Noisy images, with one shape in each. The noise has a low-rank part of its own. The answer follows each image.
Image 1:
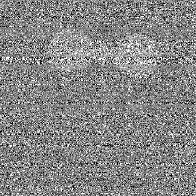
dumbbell
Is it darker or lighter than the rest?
lighter
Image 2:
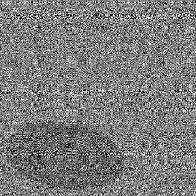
ellipse
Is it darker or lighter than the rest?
darker
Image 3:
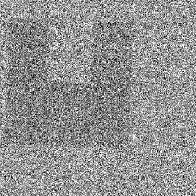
square with a notch
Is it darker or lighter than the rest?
darker
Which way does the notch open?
up
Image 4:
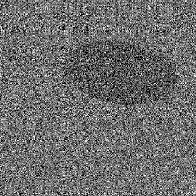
ellipse
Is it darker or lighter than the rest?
darker
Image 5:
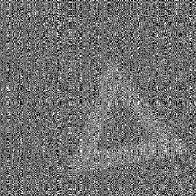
triangle frame
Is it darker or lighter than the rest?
lighter
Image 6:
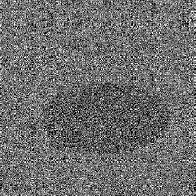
ellipse
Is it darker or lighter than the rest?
darker
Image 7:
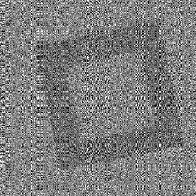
square frame
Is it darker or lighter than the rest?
darker
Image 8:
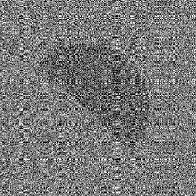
half disc
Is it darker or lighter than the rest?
darker
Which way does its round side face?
up and right
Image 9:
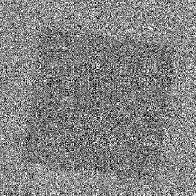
square
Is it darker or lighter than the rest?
darker
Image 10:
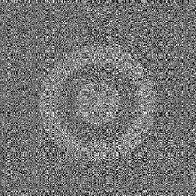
bullseye
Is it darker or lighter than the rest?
lighter
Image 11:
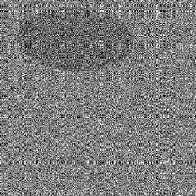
ellipse
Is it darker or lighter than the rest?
darker
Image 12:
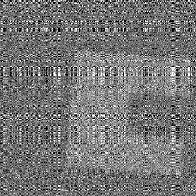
square with a notch
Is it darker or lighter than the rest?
lighter
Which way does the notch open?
right
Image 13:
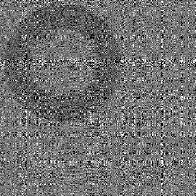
ring
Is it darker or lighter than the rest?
darker
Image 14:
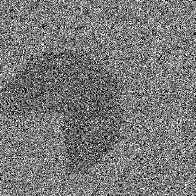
disc with a wedge cut out
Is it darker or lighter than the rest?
darker
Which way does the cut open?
down and left
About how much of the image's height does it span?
two thirds
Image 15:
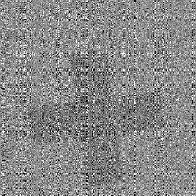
cross
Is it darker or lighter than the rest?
darker
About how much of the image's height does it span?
two thirds
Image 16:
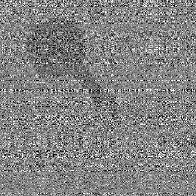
lollipop
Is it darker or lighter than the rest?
darker
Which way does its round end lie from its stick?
up and left
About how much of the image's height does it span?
half
